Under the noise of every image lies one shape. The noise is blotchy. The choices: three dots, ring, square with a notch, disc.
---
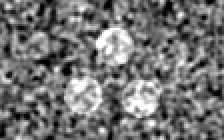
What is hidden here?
light three dots
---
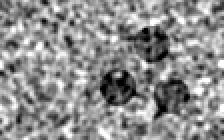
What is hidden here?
dark three dots
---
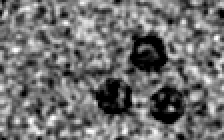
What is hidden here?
dark three dots
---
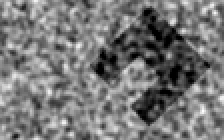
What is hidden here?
dark square with a notch
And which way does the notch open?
down and left
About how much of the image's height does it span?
nearly all
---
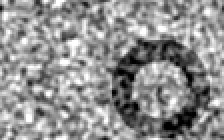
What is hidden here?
dark ring
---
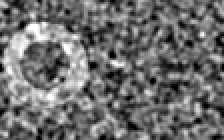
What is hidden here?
light ring
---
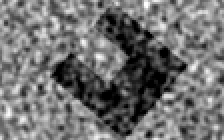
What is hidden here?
dark square with a notch
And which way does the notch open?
up and left
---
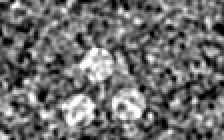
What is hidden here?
light three dots
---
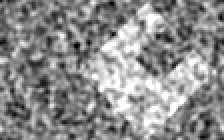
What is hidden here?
light square with a notch
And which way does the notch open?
up and right
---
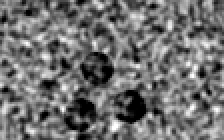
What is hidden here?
dark three dots
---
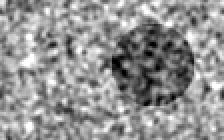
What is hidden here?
dark disc
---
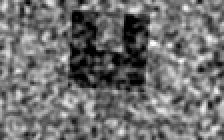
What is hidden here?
dark square with a notch
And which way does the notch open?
up
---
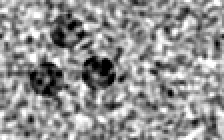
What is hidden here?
dark three dots
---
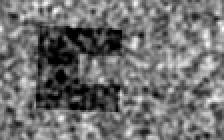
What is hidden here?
dark square with a notch
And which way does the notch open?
right
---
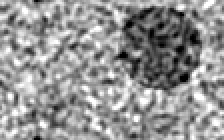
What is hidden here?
dark disc
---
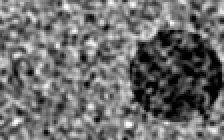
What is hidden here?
dark disc
